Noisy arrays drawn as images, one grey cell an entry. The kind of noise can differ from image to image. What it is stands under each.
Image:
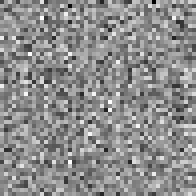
low rank plus noise
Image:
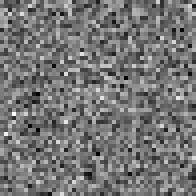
independent entries
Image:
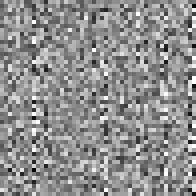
columns of uneven size
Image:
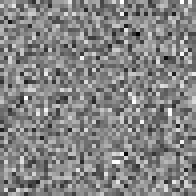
low rank plus noise
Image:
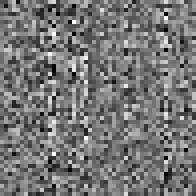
columns of uneven size
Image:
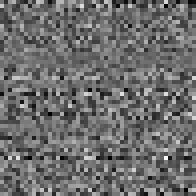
rows of uneven size
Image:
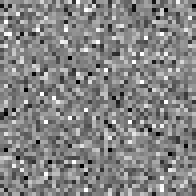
heavy tails
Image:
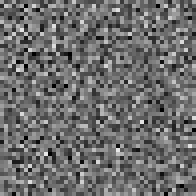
low rank plus noise
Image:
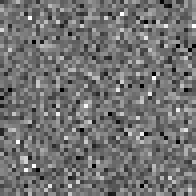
heavy tails
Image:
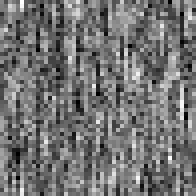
streaked along the columns
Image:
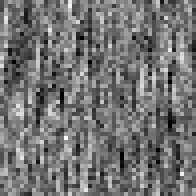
streaked along the columns
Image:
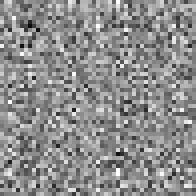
low rank plus noise
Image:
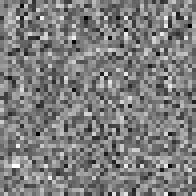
low rank plus noise
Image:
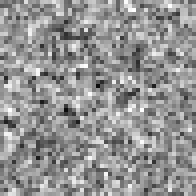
blotchy
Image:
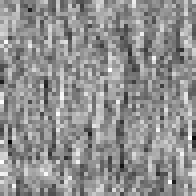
streaked along the columns
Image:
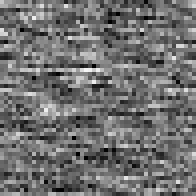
streaked along the rows
